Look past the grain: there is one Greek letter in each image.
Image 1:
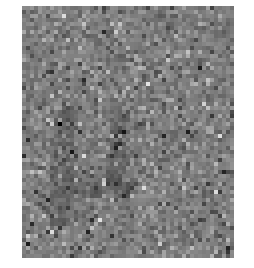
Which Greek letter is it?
mu
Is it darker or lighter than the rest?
darker
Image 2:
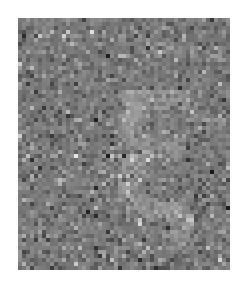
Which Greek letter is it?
xi
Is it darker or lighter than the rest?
lighter
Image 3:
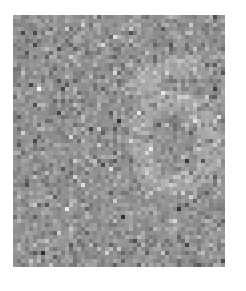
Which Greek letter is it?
delta
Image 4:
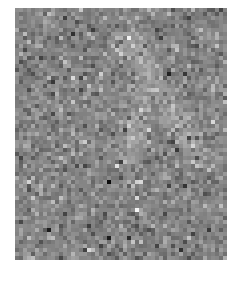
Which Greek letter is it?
lambda
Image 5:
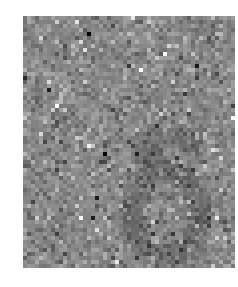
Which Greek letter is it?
delta
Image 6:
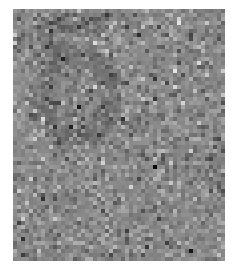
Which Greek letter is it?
delta
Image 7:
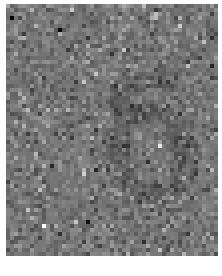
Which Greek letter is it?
delta
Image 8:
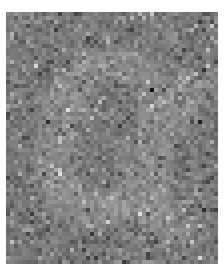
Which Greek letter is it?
alpha
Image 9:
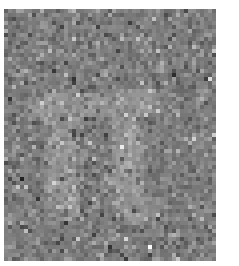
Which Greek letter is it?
pi
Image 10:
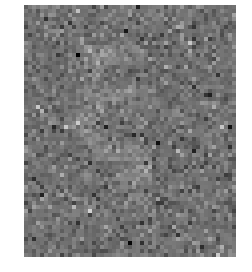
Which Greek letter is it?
xi
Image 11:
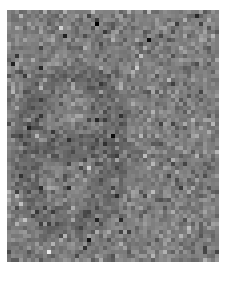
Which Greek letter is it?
theta
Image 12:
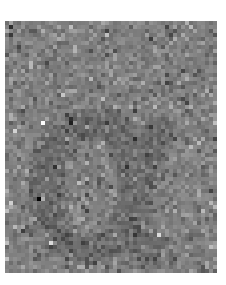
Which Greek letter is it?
alpha
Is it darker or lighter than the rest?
darker
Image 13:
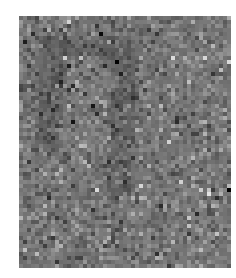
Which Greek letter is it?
eta
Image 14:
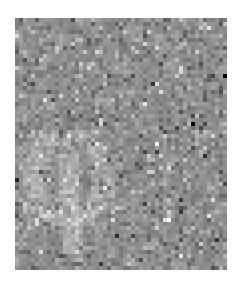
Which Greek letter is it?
phi
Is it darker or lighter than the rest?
lighter
